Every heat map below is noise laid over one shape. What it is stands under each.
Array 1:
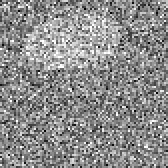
ellipse
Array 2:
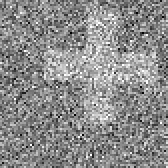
cross
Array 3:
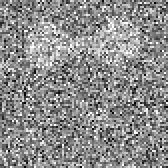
dumbbell
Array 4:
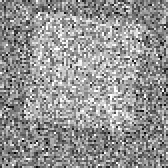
square
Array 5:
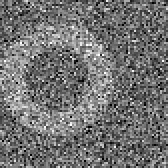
ring
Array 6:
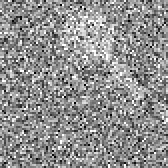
lollipop
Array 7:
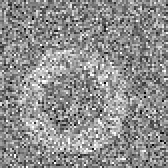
ring
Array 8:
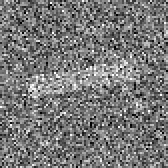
bar
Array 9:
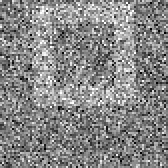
square frame
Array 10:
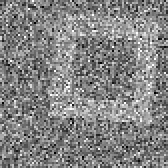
square frame
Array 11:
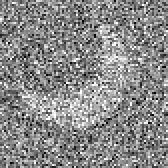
crescent
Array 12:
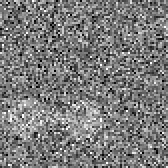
dumbbell
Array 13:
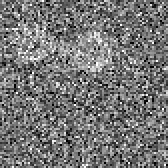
dumbbell
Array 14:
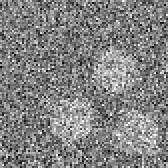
three dots
